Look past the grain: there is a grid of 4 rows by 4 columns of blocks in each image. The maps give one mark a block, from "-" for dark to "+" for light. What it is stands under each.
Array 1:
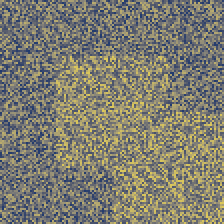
----
-++-
-+++
--++
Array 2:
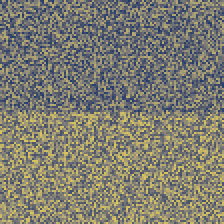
----
----
++++
++++
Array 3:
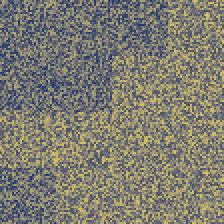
---+
--++
++++
-+++
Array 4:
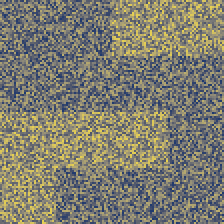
--++
----
+++-
+---
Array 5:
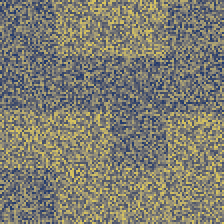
-++-
----
++-+
-+++
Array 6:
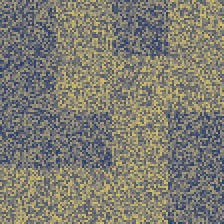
-+-+
-+++
--+-
+++-
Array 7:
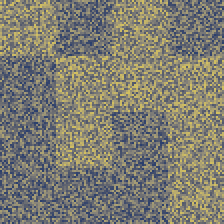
+-+-
-+++
-+-+
---+
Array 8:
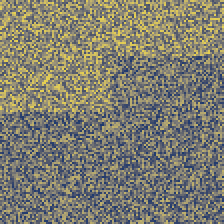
++++
++--
----
----
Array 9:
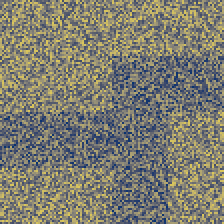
++++
++--
---+
++-+
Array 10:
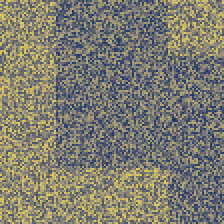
+--+
+---
+---
+++-
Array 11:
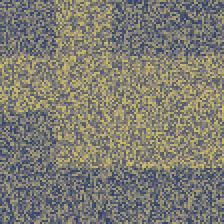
-+--
++++
-+++
----
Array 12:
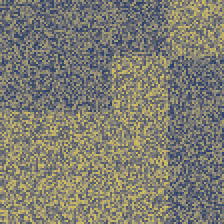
---+
--+-
+++-
+++-
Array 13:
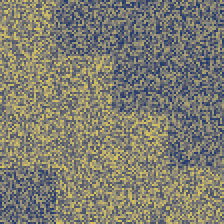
+---
++--
+++-
-+++
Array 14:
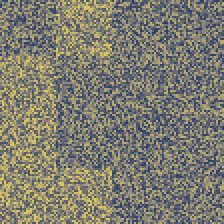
-+--
+---
+---
++--
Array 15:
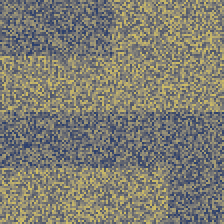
--++
++++
----
+++-
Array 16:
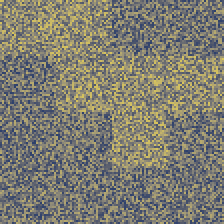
++--
-+++
--+-
----
